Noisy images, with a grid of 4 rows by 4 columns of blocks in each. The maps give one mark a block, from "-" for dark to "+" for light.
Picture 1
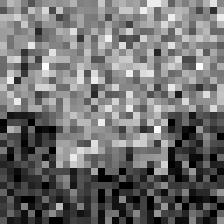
++++
++++
-++-
----
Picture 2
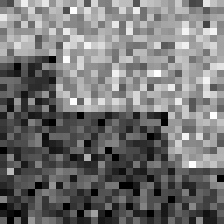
++++
-+++
---+
----
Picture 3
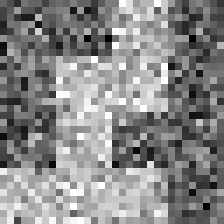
--+-
-++-
-+--
+++-
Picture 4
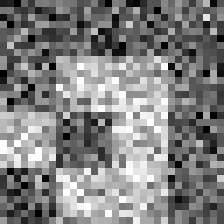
----
-++-
+-+-
-++-
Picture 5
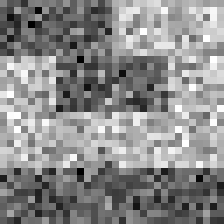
--++
+--+
++++
----
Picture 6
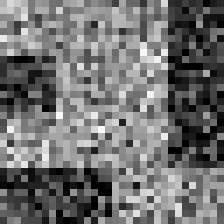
+++-
-++-
+++-
--++
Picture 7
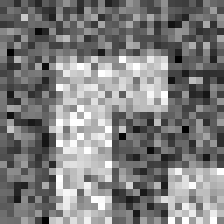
----
-++-
-+--
-+-+
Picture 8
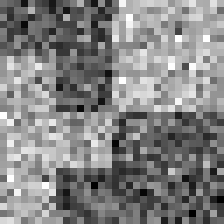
--++
+-++
++--
+---
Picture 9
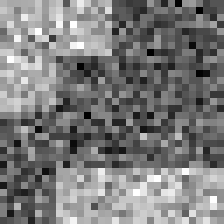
++--
+---
----
-+++
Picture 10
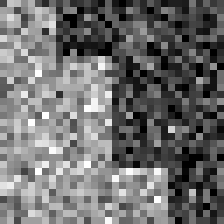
+---
++--
++--
+++-
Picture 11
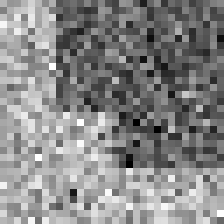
+---
+---
++--
++++
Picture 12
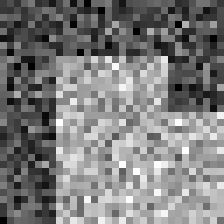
----
-++-
-+++
-+++
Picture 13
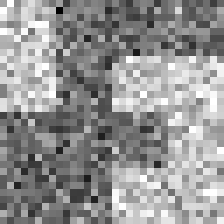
+---
+-++
---+
--++
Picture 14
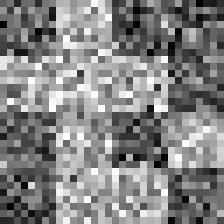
-+--
+++-
-+-+
-++-
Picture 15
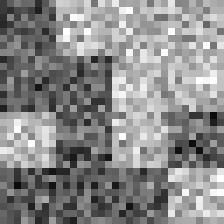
-+++
--++
+-+-
---+
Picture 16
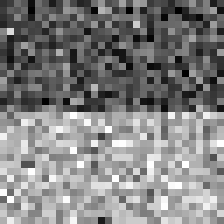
----
----
++++
++++
